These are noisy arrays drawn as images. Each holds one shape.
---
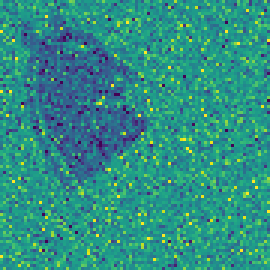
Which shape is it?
chess knight
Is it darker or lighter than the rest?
darker
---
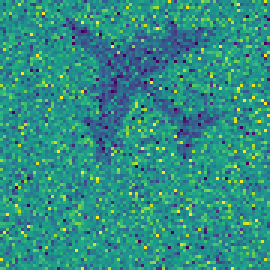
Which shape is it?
airplane
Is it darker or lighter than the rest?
darker
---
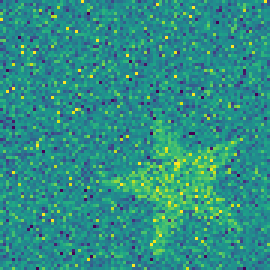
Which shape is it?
star
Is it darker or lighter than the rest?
lighter
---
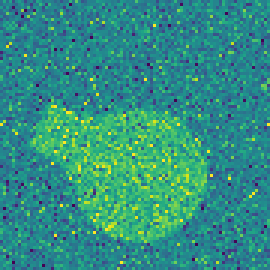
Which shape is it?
light bulb
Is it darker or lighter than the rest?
lighter
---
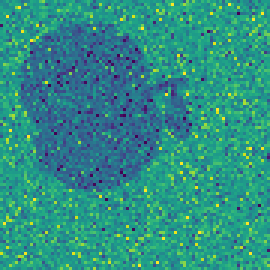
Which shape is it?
apple
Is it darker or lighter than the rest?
darker
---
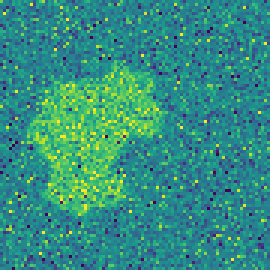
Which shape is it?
car
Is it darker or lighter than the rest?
lighter
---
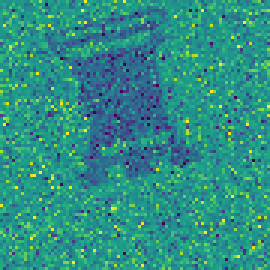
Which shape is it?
chess rook
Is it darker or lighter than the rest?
darker
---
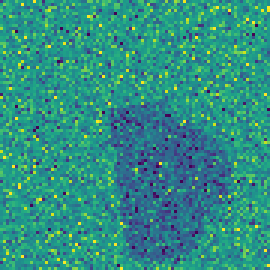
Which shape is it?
cloud
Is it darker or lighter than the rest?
darker
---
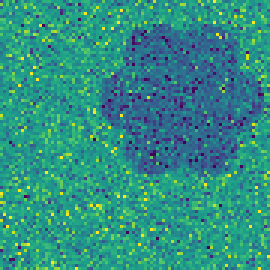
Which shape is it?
flower
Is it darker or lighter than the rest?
darker
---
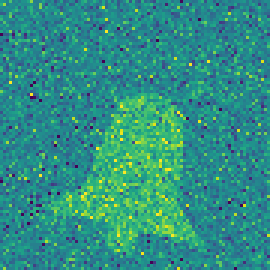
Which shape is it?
bell
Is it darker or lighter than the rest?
lighter
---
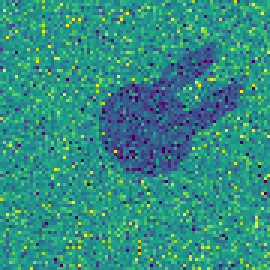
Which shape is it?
rabbit's head
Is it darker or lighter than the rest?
darker
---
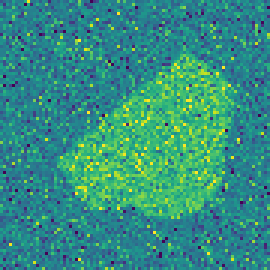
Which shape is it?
cloud
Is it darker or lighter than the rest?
lighter
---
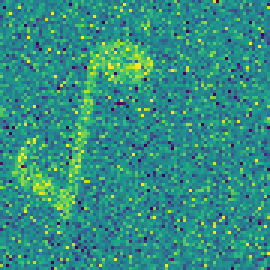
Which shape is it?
musical note
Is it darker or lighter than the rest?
lighter
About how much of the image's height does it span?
two thirds
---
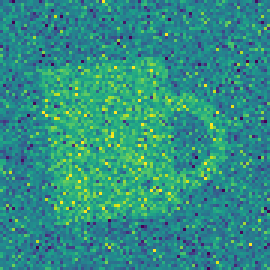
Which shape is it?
cup
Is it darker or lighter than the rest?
lighter
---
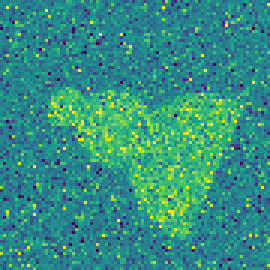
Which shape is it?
chess pawn
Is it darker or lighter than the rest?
lighter
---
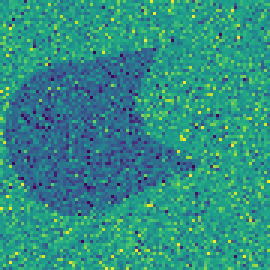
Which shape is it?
cat's head
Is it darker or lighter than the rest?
darker
